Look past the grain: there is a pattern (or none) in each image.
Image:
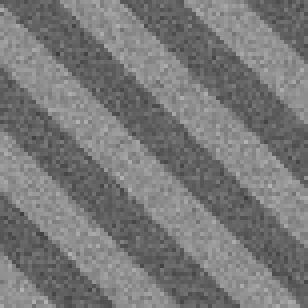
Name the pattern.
diagonal stripes
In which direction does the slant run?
top left to bottom right
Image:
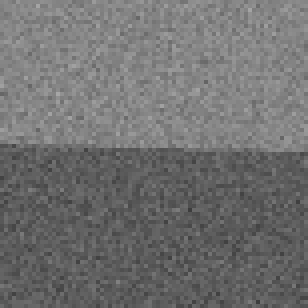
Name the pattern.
a sharp edge
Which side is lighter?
top
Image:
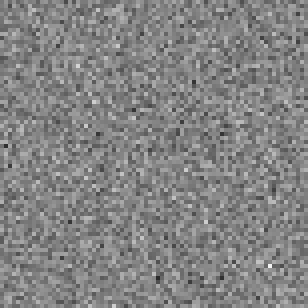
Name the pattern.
only noise
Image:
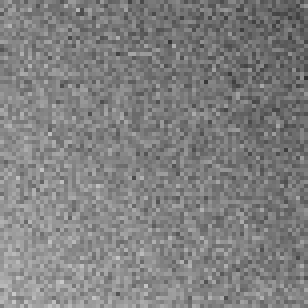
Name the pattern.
a smooth slope
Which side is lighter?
bottom left
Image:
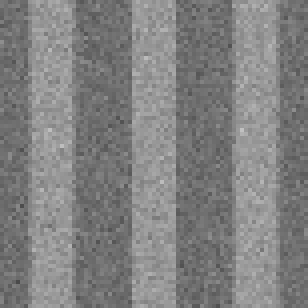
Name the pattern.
vertical stripes
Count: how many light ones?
3
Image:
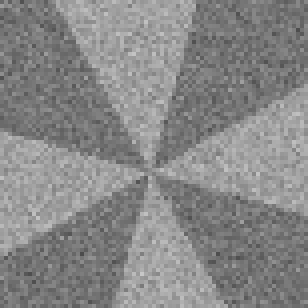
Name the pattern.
spokes from one point
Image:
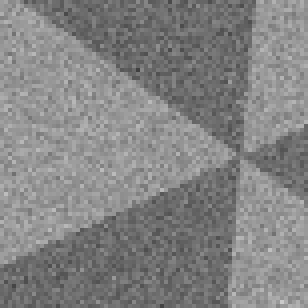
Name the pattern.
spokes from one point
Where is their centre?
middle right
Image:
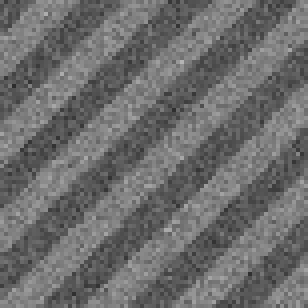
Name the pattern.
diagonal stripes
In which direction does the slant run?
bottom left to top right
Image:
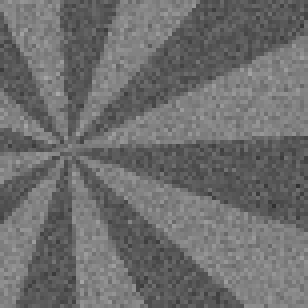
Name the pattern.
spokes from one point
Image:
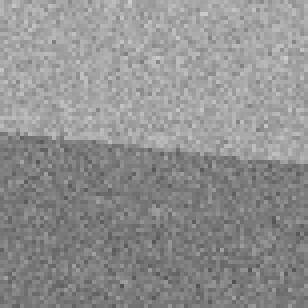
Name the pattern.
a sharp edge
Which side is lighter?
top
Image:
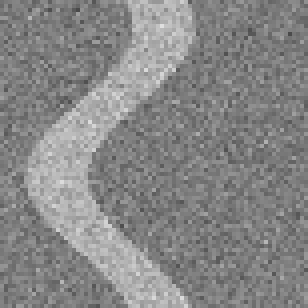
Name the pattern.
a wavy band
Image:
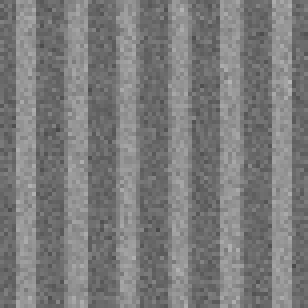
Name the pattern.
vertical stripes
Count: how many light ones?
6
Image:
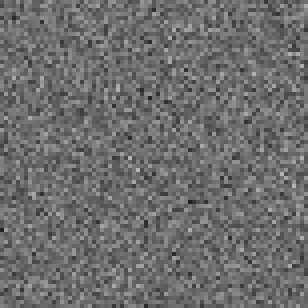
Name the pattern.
only noise
